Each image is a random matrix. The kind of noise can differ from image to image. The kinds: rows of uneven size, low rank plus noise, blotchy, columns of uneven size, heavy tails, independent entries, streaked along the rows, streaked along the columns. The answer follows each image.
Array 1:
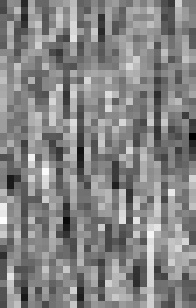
streaked along the columns
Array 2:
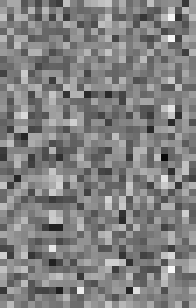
low rank plus noise
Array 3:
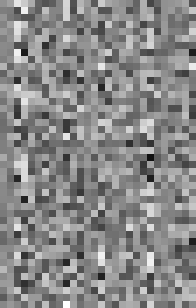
columns of uneven size
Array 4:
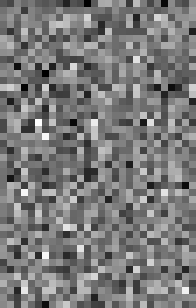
low rank plus noise
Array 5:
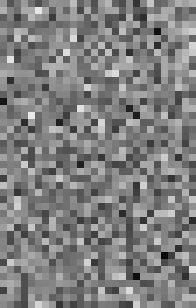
independent entries
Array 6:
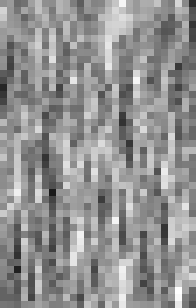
streaked along the columns
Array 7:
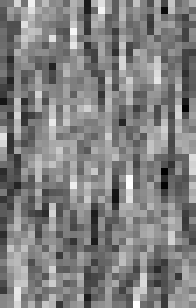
streaked along the columns
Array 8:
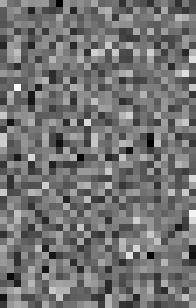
low rank plus noise
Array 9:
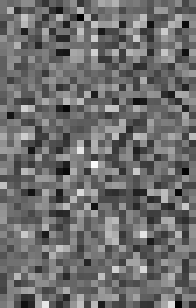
low rank plus noise
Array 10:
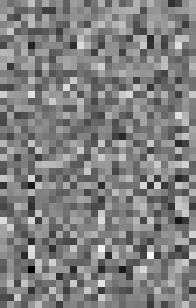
low rank plus noise
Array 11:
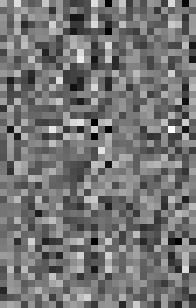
low rank plus noise
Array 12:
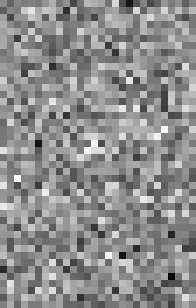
independent entries
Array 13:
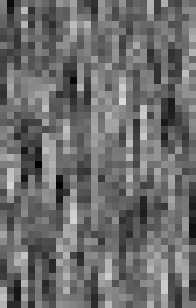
streaked along the columns
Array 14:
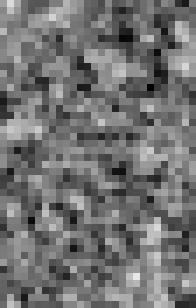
blotchy
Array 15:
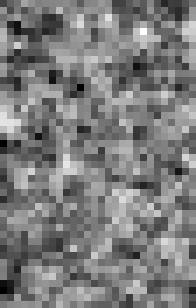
blotchy
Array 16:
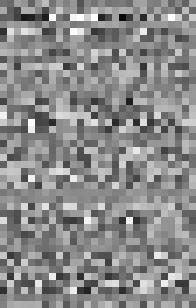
rows of uneven size
